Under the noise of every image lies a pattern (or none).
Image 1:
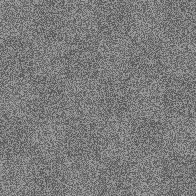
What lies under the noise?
a checkerboard
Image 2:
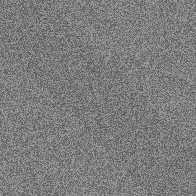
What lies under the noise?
a diagonal band
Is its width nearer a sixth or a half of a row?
a half
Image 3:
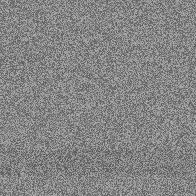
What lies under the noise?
one band of rows
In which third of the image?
bottom
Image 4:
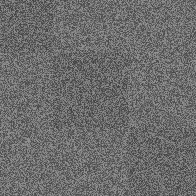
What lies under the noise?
blocks along the diagonal
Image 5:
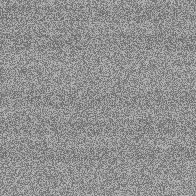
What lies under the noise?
bands of rows
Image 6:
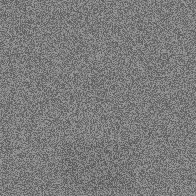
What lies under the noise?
one block
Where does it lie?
bottom middle
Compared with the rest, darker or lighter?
darker
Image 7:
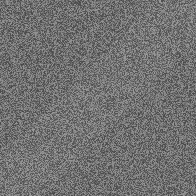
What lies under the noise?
a diagonal band
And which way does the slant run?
bottom left to top right
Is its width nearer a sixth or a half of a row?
a half
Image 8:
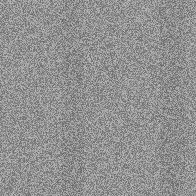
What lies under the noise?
bands of columns
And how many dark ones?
2
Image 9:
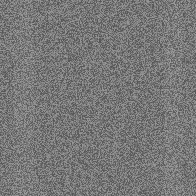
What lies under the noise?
bands of columns
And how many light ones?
2
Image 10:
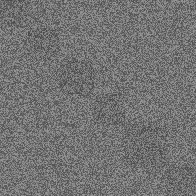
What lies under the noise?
blocks along the diagonal
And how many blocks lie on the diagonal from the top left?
6
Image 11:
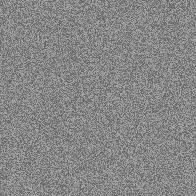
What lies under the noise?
only noise
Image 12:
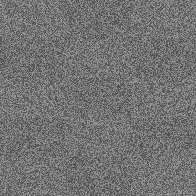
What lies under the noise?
a checkerboard
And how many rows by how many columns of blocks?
5 by 3
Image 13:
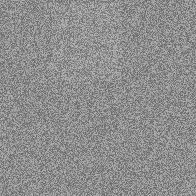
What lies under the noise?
one block
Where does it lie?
top middle
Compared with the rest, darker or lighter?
lighter
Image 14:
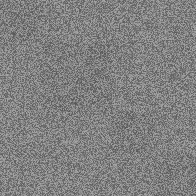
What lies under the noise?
blocks along the diagonal
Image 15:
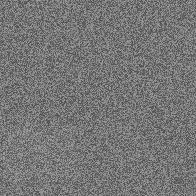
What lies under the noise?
one block
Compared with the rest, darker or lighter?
lighter
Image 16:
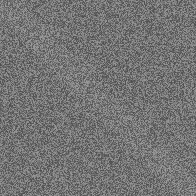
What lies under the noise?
a diagonal band
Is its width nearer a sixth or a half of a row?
a sixth
